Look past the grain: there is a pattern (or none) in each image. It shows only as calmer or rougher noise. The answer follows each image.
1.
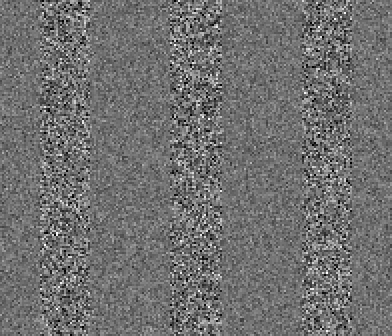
vertical stripes
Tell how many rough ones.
3
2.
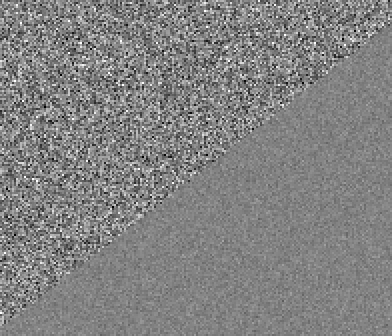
a sharp edge
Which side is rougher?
top left
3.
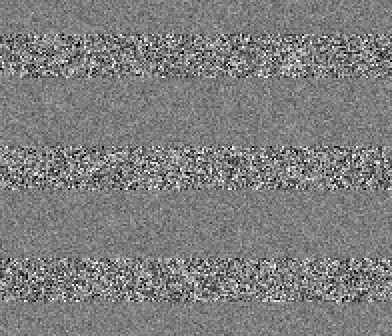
horizontal stripes
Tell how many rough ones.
3
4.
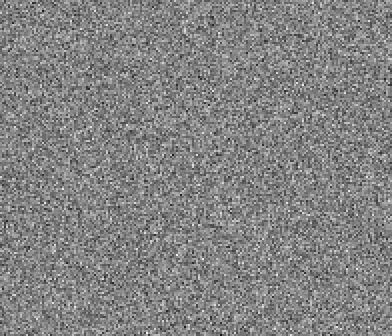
only noise
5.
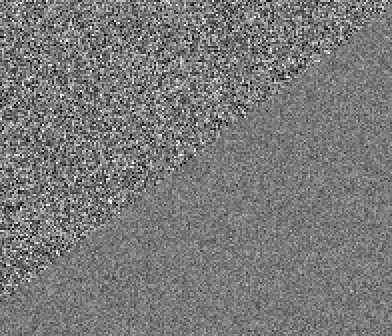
a sharp edge
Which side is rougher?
top left
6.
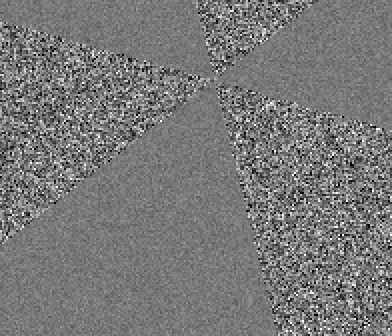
spokes from one point
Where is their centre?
top middle
